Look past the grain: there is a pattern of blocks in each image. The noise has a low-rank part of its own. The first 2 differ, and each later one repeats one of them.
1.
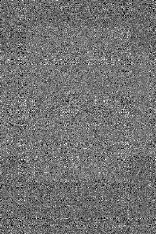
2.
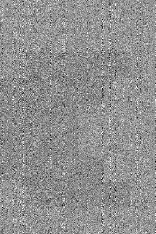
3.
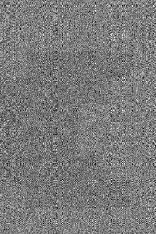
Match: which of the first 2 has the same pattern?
2
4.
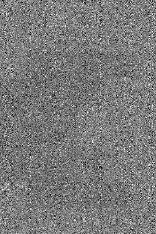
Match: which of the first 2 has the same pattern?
2
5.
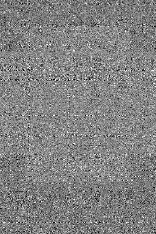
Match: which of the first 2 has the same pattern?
1
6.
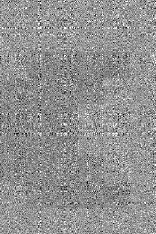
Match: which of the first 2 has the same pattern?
2
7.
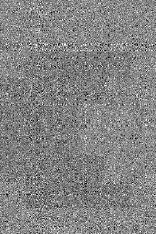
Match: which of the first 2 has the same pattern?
2
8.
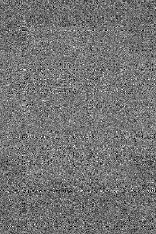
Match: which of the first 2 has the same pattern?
1
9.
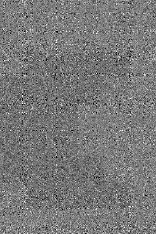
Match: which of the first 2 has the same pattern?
2
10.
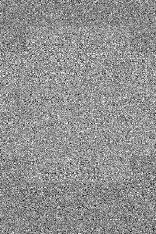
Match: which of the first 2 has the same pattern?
1
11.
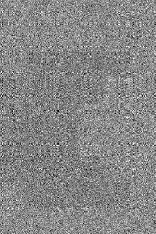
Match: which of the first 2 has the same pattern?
2
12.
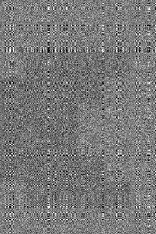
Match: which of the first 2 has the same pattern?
2
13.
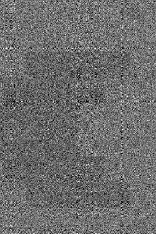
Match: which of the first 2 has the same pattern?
2
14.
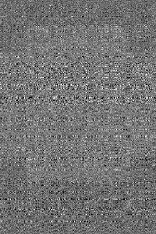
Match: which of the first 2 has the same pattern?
1
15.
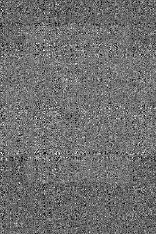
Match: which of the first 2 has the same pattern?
1
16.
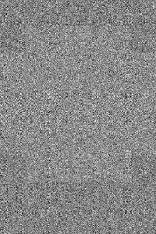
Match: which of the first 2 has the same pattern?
1
